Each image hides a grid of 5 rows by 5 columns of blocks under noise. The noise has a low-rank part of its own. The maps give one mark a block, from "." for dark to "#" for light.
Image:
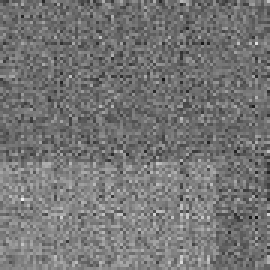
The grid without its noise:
.....
.....
.....
####.
####.
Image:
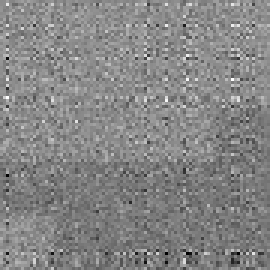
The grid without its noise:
#####
#####
####.
.....
#....
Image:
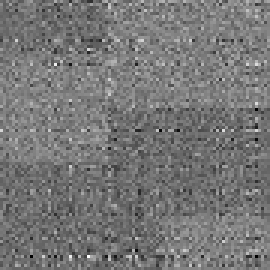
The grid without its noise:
..###
#####
##...
.....
...##
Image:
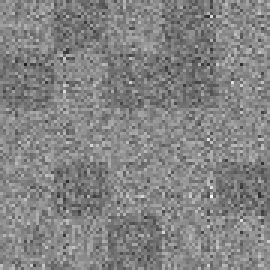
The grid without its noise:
#.#.#
.#..#
#####
#.##.
##.##
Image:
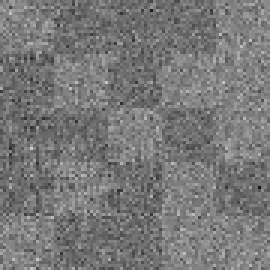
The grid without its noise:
#...#
.#.##
..#.#
.#.#.
#..##
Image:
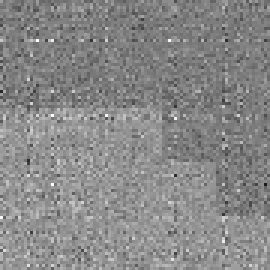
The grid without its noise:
.....
.....
###..
####.
#####
